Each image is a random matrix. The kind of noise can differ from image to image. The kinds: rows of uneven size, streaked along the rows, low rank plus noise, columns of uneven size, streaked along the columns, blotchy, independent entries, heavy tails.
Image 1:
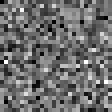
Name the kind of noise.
independent entries
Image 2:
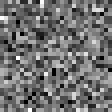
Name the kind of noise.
independent entries
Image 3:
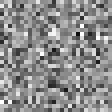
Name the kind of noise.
low rank plus noise
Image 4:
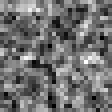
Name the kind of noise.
blotchy
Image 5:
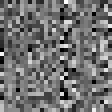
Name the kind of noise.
columns of uneven size
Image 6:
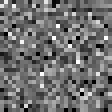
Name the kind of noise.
heavy tails
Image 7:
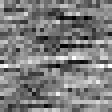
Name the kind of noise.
streaked along the rows
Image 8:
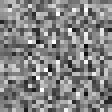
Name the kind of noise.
low rank plus noise
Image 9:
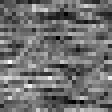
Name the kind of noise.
streaked along the rows
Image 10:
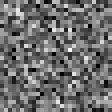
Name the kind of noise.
independent entries
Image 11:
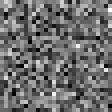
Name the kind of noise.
independent entries
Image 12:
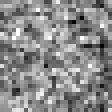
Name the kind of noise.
blotchy
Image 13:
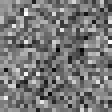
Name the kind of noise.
independent entries
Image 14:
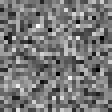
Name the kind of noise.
independent entries
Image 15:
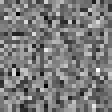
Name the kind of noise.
low rank plus noise
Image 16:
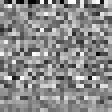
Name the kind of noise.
rows of uneven size
